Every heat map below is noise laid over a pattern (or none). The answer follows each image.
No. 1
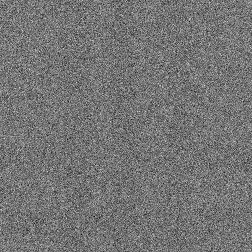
bands of rows crossing bands of columns
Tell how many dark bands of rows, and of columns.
2 and 3
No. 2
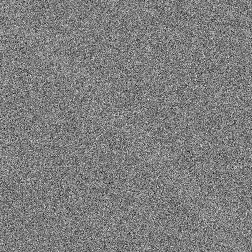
a diagonal band
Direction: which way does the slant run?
top left to bottom right
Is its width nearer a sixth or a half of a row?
a sixth
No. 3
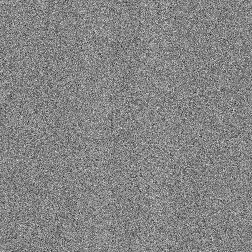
bands of columns
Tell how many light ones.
2
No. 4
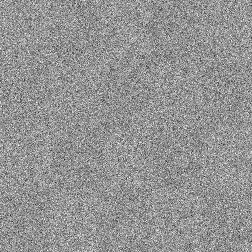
a checkerboard
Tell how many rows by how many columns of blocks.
4 by 5
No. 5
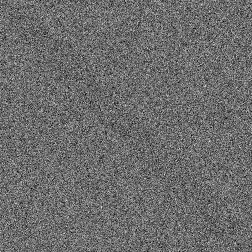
a diagonal band
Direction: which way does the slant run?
top left to bottom right
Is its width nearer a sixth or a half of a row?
a sixth
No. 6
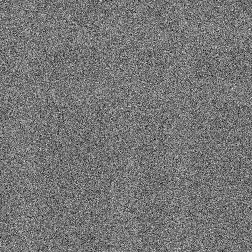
bands of rows crossing bands of columns
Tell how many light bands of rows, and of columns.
2 and 3
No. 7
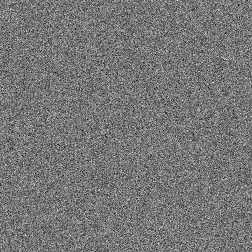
only noise
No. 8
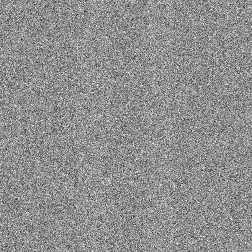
bands of columns
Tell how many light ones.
2
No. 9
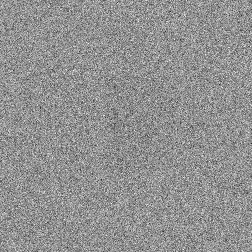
one block
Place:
centre
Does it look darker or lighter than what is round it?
darker
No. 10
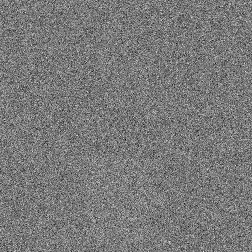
one block
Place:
bottom middle
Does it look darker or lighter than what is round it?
lighter
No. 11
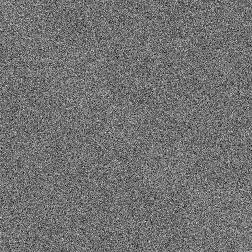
blocks along the diagonal
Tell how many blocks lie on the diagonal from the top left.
5
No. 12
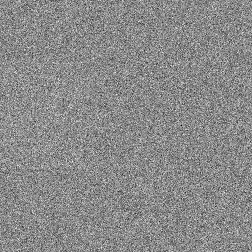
one block
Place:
middle left
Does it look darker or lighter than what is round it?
lighter
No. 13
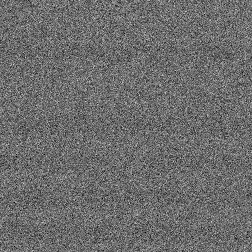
bands of rows
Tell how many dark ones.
5
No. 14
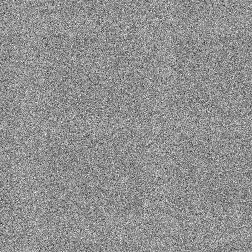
bands of rows crossing bands of columns
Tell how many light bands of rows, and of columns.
3 and 2
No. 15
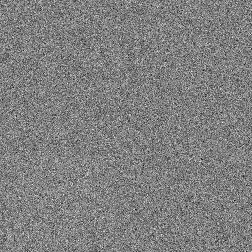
one block
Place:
bottom left
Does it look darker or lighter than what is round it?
lighter
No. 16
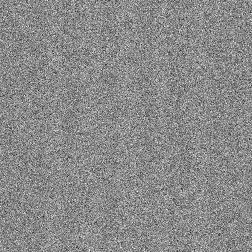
bands of columns
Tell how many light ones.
5
